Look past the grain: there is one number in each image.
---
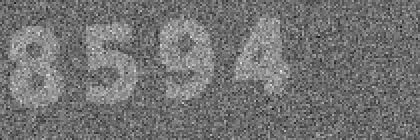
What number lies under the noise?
8594
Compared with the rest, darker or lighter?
lighter
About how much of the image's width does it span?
two thirds
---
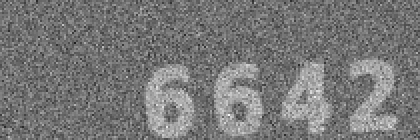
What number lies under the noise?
6642
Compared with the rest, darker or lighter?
lighter
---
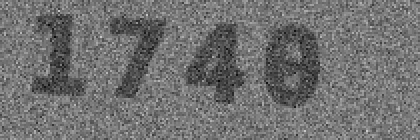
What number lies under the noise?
1740
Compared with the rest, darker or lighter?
darker
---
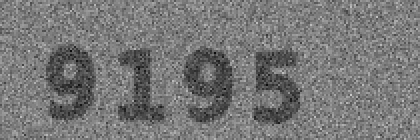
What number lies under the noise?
9195
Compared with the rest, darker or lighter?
darker
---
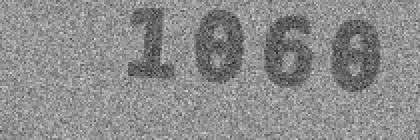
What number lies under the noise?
1060
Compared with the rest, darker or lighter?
darker
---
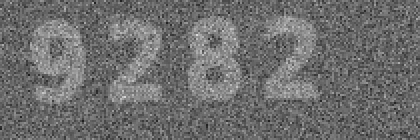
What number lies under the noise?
9282
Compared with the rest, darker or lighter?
lighter
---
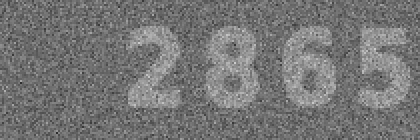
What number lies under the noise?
2865
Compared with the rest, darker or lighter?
lighter
